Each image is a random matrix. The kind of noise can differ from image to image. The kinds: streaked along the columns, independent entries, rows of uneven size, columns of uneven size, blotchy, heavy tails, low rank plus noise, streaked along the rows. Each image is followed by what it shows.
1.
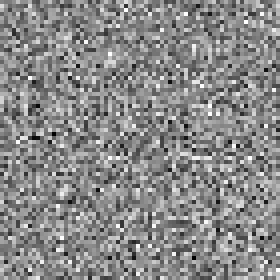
low rank plus noise
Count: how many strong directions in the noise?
one
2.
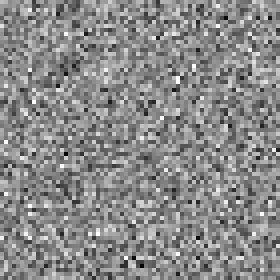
low rank plus noise
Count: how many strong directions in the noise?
three or four
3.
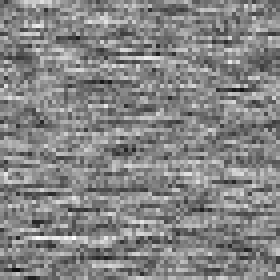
streaked along the rows
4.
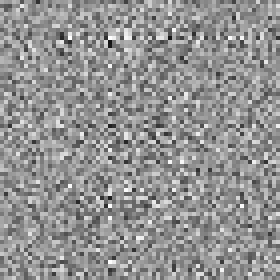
low rank plus noise
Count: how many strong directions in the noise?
two
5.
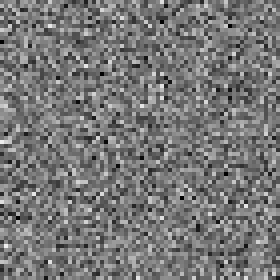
low rank plus noise
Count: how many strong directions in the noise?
one
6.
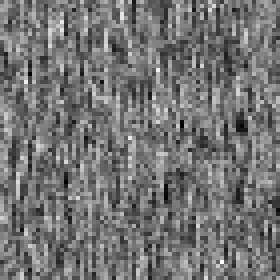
streaked along the columns
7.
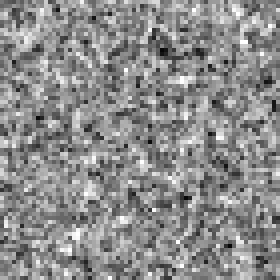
blotchy
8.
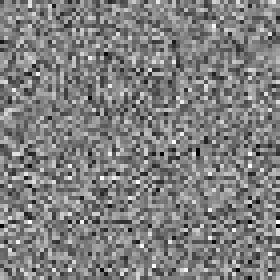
low rank plus noise
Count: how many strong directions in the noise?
two
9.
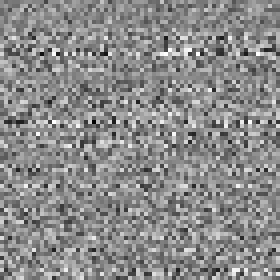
rows of uneven size
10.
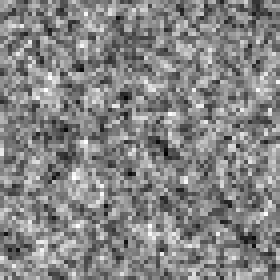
blotchy
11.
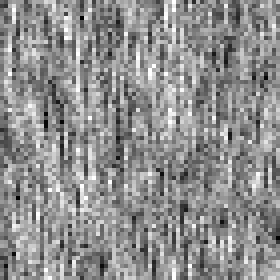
streaked along the columns
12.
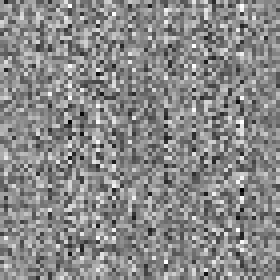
columns of uneven size
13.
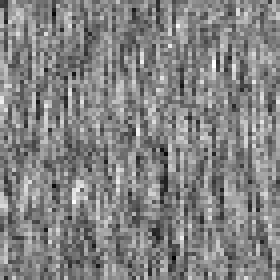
streaked along the columns
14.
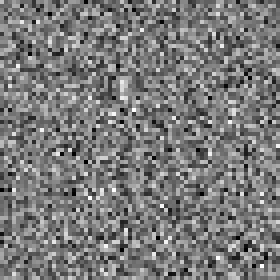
low rank plus noise
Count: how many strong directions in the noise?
one
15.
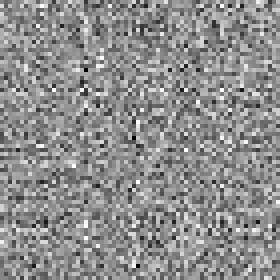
low rank plus noise
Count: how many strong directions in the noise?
three or four
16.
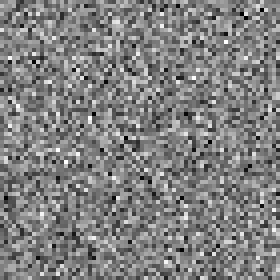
independent entries
